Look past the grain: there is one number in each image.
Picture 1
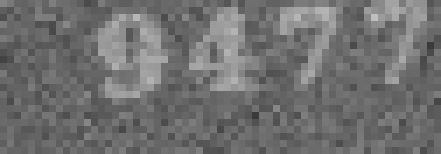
9477
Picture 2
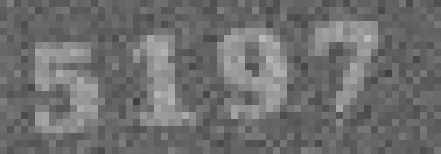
5197
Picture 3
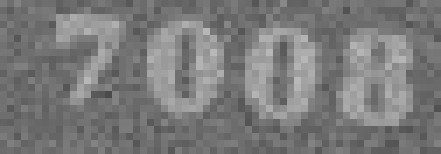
7008
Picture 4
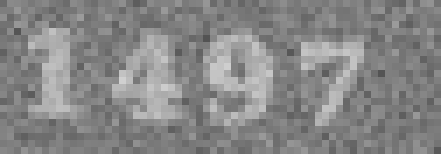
1497
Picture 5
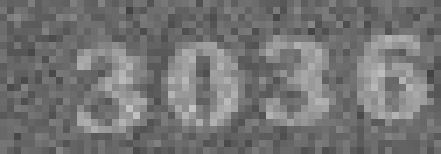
3036
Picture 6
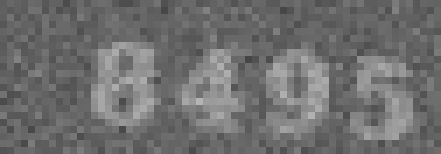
8495
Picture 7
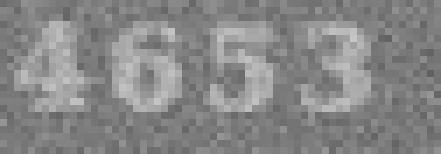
4653
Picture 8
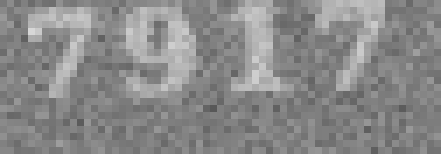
7917
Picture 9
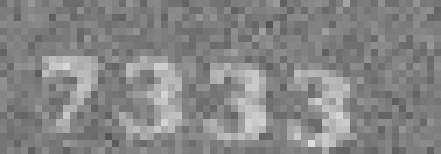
7333
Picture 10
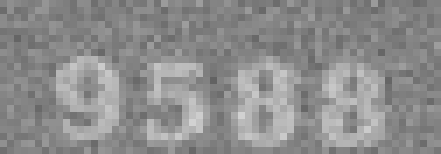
9588
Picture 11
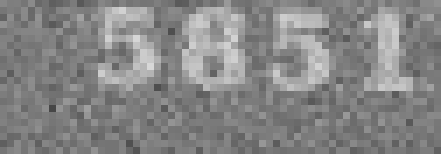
5851
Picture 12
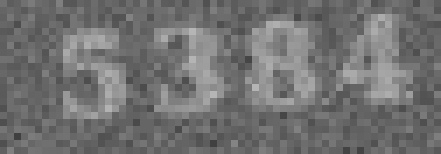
5384
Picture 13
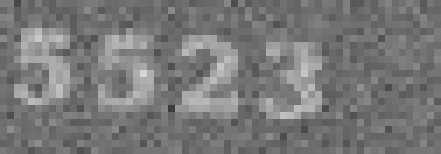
5523
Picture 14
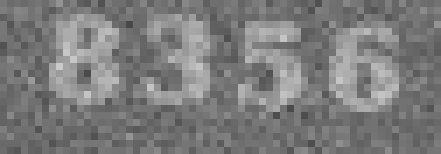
8356
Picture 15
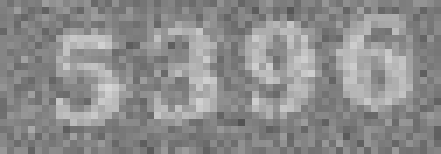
5396
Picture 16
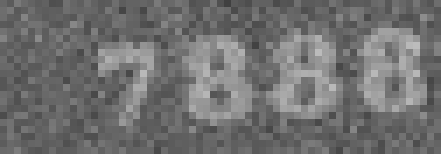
7888
